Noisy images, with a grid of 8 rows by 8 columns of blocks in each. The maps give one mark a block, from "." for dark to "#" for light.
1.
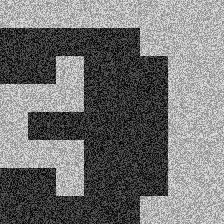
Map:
# # # # # # # #
. . . . . # # #
. . # . . . # #
# # # . . . # #
# . . . . . # #
# # # . . . # #
. . # . . . # #
. . . . . # # #
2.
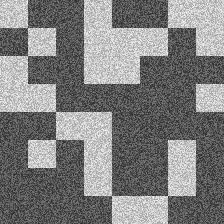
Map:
# . . # . . # #
. # . # # # . #
# . . # # . . .
# # . . . . . #
. . # # . . . .
. # . # . . # .
. . . # . . # .
. . . . # # . .
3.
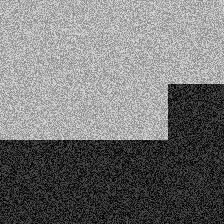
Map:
# # # # # # # #
# # # # # # # #
# # # # # # # #
# # # # # # . .
# # # # # # . .
. . . . . . . .
. . . . . . . .
. . . . . . . .
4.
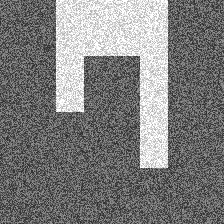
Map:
. . # # # # . .
. . # # # # . .
. . # . . # . .
. . # . . # . .
. . . . . # . .
. . . . . # . .
. . . . . . . .
. . . . . . . .
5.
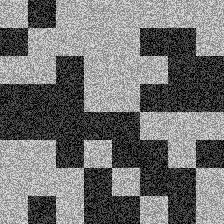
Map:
# . # # # # # #
. # # # # . . #
# # . # # # . .
. . . # # . . .
. . . . . # # #
# # . # . . # .
# # # . # . . #
# . # . . # . #
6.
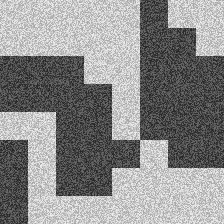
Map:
# # # # # . # #
# # # # # . . #
. . . # # . . .
. . . . # . . .
# # . . # . . .
. # . . . # . .
. # . . # # # #
. # # # # # # #
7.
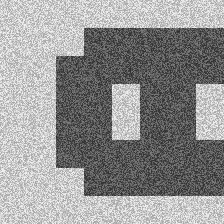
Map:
# # # # # # # #
# # # . . . . .
# # . . . . . .
# # . . # . . #
# # . . # . . #
# # . . . . . .
# # # . . . . .
# # # # # # # #
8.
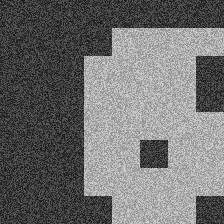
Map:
. . . . . . . .
. . . . # # # #
. . . # # # # .
. . . # # # # .
. . . # # # # #
. . . # # . # #
. . . # # # # #
. . . . # # # .
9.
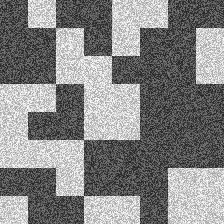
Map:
. # . . # # . .
. . # . # . . #
. . # # . . . #
# # . # # . . .
# . . # # . . .
# # # . . . . .
. . # . . . # #
# . . # # . # #
